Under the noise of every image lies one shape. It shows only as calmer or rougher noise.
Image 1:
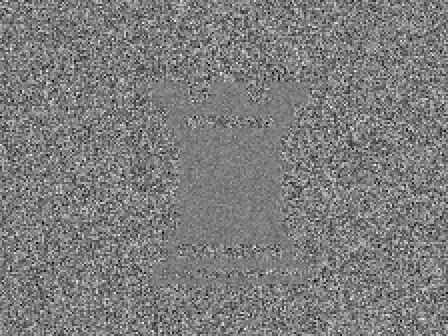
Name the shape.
chess rook
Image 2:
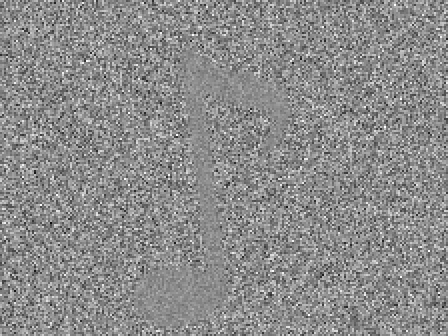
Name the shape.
musical note
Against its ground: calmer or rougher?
calmer
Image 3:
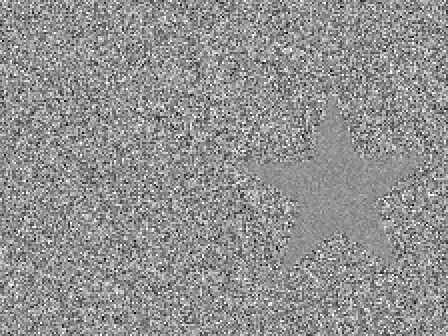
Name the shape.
star
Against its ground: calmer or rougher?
calmer
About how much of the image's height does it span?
half
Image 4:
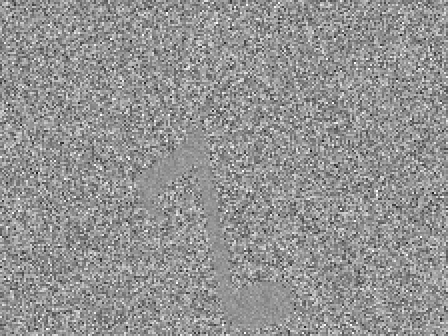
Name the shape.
musical note
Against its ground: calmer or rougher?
calmer
